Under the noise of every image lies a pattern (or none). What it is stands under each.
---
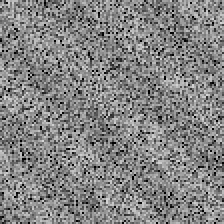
diagonal stripes
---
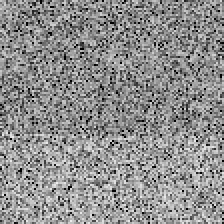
a sharp edge
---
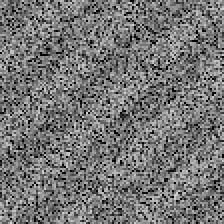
diagonal stripes
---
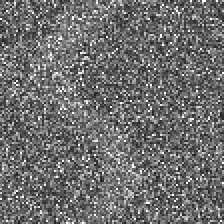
a wavy band
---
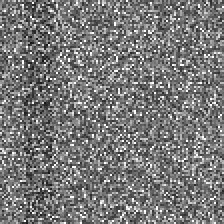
one vertical stripe
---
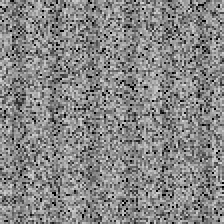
vertical stripes
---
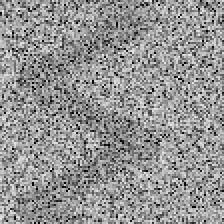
a wavy band
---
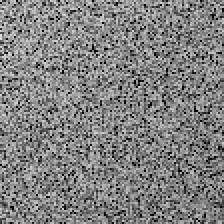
a smooth slope
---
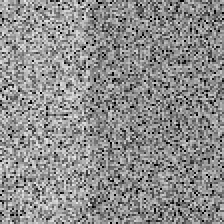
a sharp edge
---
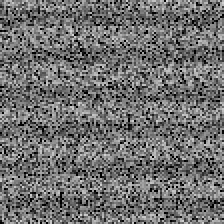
horizontal stripes
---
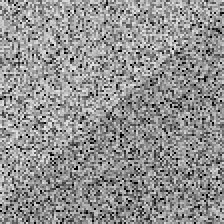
a sharp edge
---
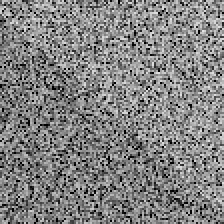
a sharp edge
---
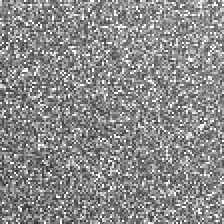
a smooth slope
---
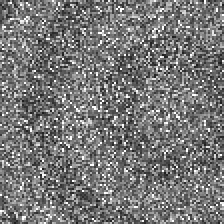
rings round one point
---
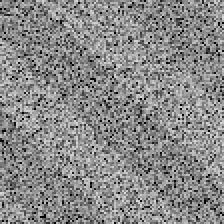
diagonal stripes
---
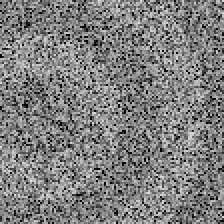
rings round one point
